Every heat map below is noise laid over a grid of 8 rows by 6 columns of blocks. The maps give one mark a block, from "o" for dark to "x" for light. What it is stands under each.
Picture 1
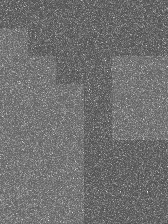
o o o o o o
x o o o o o
x x o o x x
x x x o x x
x x x o x x
x x x o o o
x x x o o o
x x x o o o
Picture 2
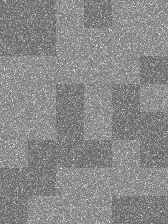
o o x o x x
o o x x x x
x x x x x o
x x o x o x
x x o x o o
x o o o x o
o o x x x x
o x x x o o
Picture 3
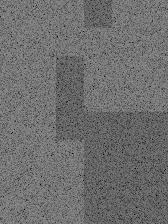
x x x o x x
x x x x x x
x x o x x x
x x o x x x
x x o o o o
x x x o o o
x x x o o o
x x x o o o
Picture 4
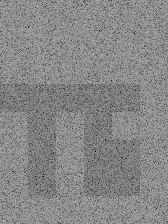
x x x x x x
x x x x x x
x x x x x x
o o o o o x
x o x o x x
x o x o o x
x o x o o x
x x x x x x
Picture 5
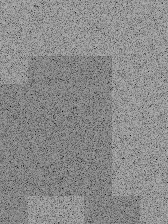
x x x x x x
x x x x x x
x o o o x x
o o o o x x
o o o o x x
o o o o x x
o o o o x x
o x x o o x
